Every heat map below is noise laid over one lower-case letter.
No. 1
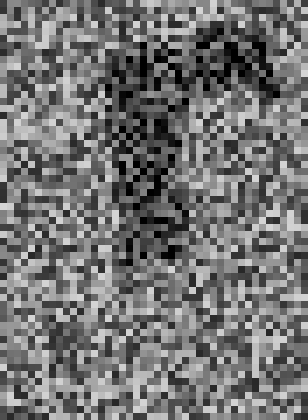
dark r
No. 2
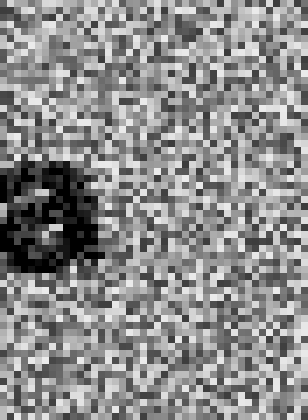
dark a, middle left
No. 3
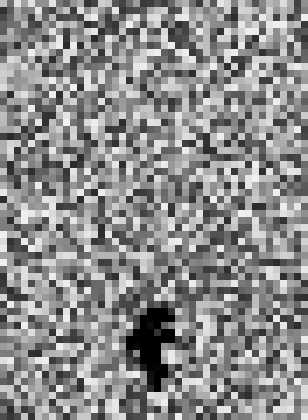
dark f, bottom middle
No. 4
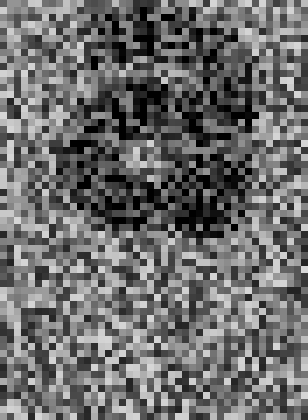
dark a
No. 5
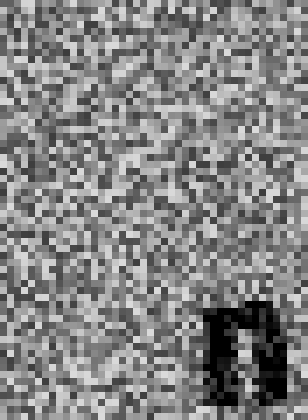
dark n, bottom right
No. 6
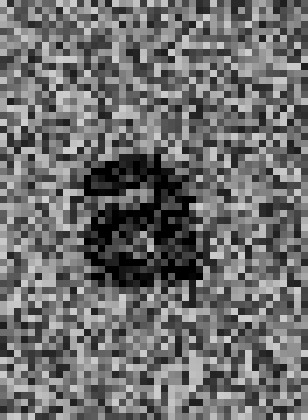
dark a, centre
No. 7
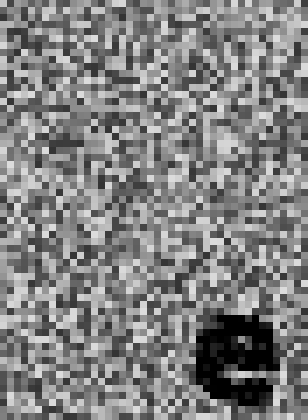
dark e, bottom right
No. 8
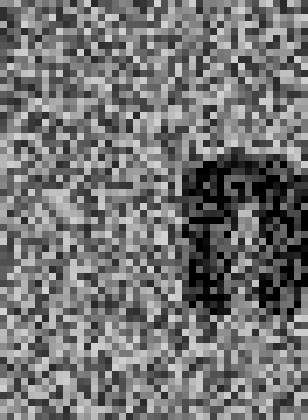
dark n, middle right
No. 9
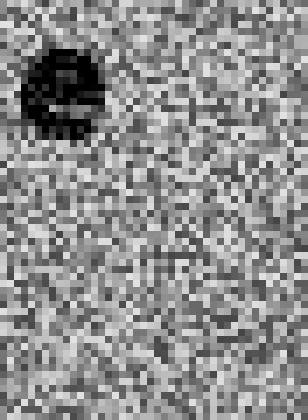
dark e, top left
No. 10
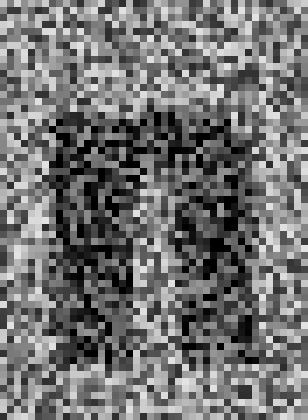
dark n
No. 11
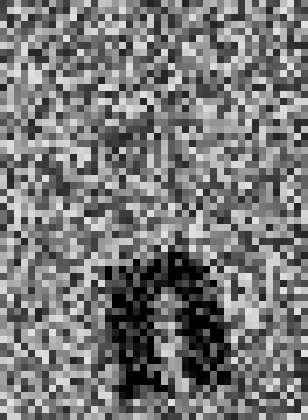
dark n, bottom middle
